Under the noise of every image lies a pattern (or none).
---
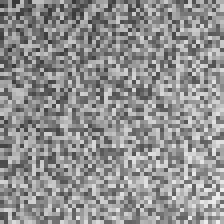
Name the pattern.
a smooth slope
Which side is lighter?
bottom right
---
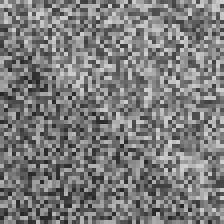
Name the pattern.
a sharp edge
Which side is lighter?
top right
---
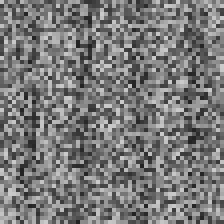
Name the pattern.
vertical stripes
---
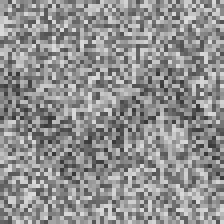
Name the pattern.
a wavy band
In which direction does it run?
left to right
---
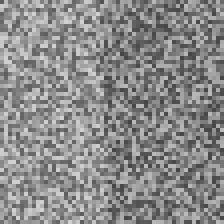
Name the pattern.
a sharp edge
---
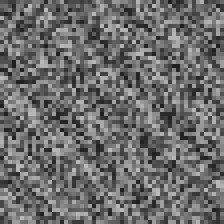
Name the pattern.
diagonal stripes
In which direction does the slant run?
top left to bottom right
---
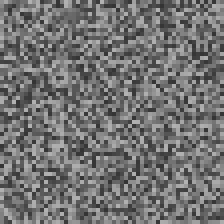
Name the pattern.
only noise
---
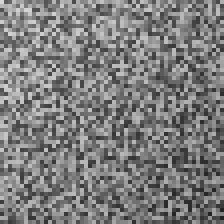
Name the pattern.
a smooth slope
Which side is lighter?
top left
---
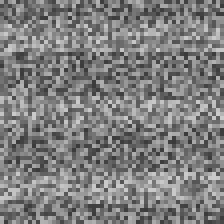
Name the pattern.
horizontal stripes
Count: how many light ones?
3
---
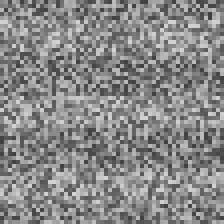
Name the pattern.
horizontal stripes
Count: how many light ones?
3
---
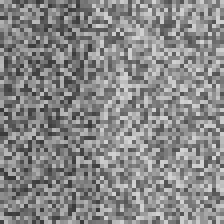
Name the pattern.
a sharp edge
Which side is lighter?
right
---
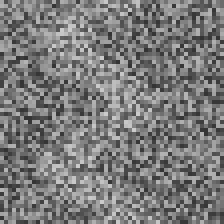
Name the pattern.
a wavy band
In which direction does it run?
top to bottom
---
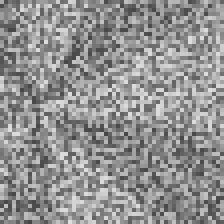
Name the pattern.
spokes from one point
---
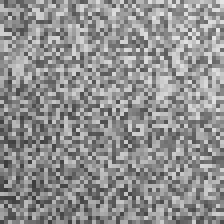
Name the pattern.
a smooth slope
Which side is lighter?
top right
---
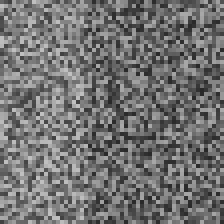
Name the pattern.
a sharp edge
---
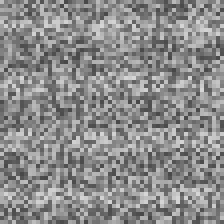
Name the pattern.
horizontal stripes
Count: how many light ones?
4
